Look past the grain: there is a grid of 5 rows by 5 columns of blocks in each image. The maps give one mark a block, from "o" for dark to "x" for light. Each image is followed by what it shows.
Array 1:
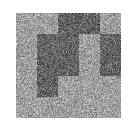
x x o o x
x o o x o
x o o x o
x o x x x
x x x x x
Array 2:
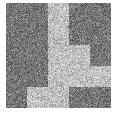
o o x o o
o o x o o
o o x x o
o o x x x
o x x o o
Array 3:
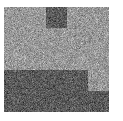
x x o x x
x x x x x
x x x x x
o o o o x
o o o o o
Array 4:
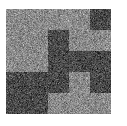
x x x x o
x x o x x
x x o o o
o o o x o
o o x x x
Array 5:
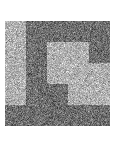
x o o o o
x o x x o
x o x x x
x o o x x
o o o o o
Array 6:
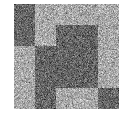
o x x x x
o x o o x
x o o o x
x o o o x
x o x x o
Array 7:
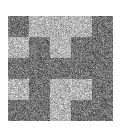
o x x x o
x o x o o
o o o o o
x o x x o
o o x o o
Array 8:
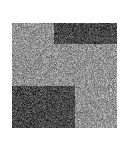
x x o o o
x x x x x
x x x x x
o o o x x
o o o x x
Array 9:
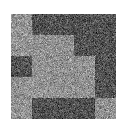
x o o o o
x x x o o
o x x x o
x x x x o
x o o o x
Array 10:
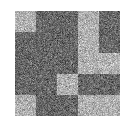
x o o x o
o o o x o
o o o x x
o o x o o
x o o x x
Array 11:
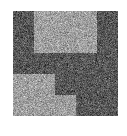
o x x x o
o x x x o
o o o o o
x x o o o
x x x o o
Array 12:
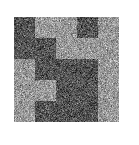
o x x o x
o o x x x
x o o o x
x x o o x
x o o o x
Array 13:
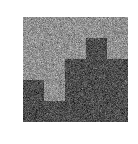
x x x x x
x x x o x
x x o o o
o x o o o
o o o o o
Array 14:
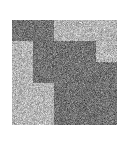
o o x x x
x o o o x
x o o o o
x x o o o
x x o o o
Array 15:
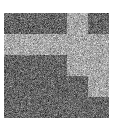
o o o x o
x x x x x
o o o x x
o o o o x
o o o o o
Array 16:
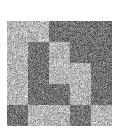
x x o o o
x o x o o
x o x x o
x o o x o
o x x o x
